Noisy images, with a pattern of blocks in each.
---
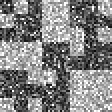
mirrored about the diagonal from the top left
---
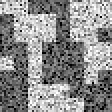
no symmetry
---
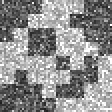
mirrored about the diagonal from the top left
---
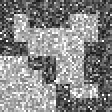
mirrored about the diagonal from the bottom left
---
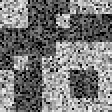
mirrored about the diagonal from the top left
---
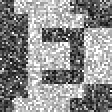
top and bottom mirror each other
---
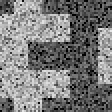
top and bottom mirror each other
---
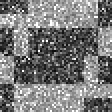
the same after a half turn
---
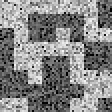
no symmetry
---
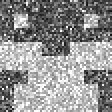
left and right mirror each other
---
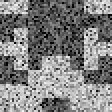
left and right mirror each other
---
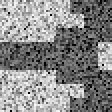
top and bottom mirror each other
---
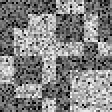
mirrored about the diagonal from the top left
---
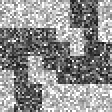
the same after a half turn
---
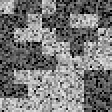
no symmetry
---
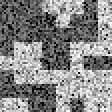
no symmetry
